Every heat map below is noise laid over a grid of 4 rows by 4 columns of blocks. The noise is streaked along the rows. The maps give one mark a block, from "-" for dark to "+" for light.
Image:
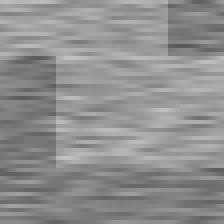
+++-
-+++
-+++
----
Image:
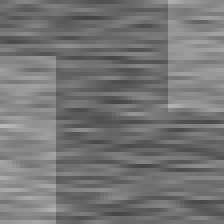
---+
+--+
+---
+---
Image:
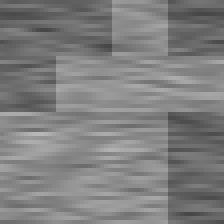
--+-
-+++
+++-
+++-
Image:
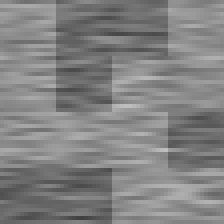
+--+
+-++
+++-
--++
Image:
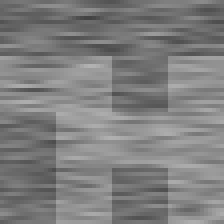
----
++-+
-+++
-+-+
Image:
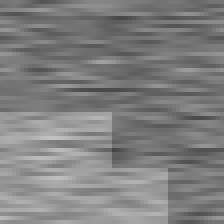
----
----
++--
+++-
